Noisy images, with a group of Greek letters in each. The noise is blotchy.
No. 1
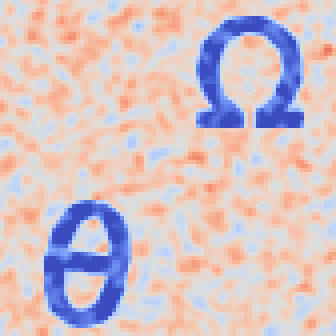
top right: omega; bottom left: theta
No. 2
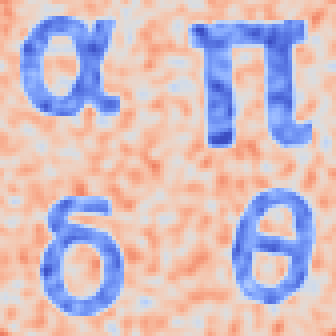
top left: alpha; top right: pi; bottom left: delta; bottom right: theta
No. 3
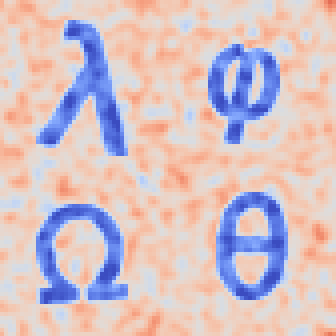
top left: lambda; top right: phi; bottom left: omega; bottom right: theta
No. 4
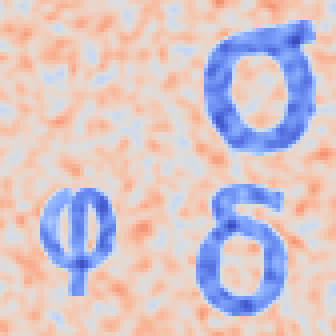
top right: sigma; bottom left: phi; bottom right: delta
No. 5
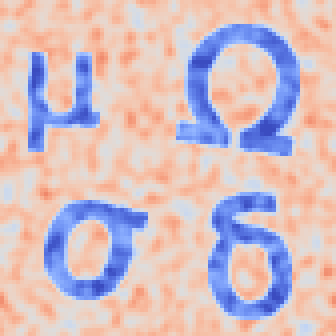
top left: mu; top right: omega; bottom left: sigma; bottom right: delta
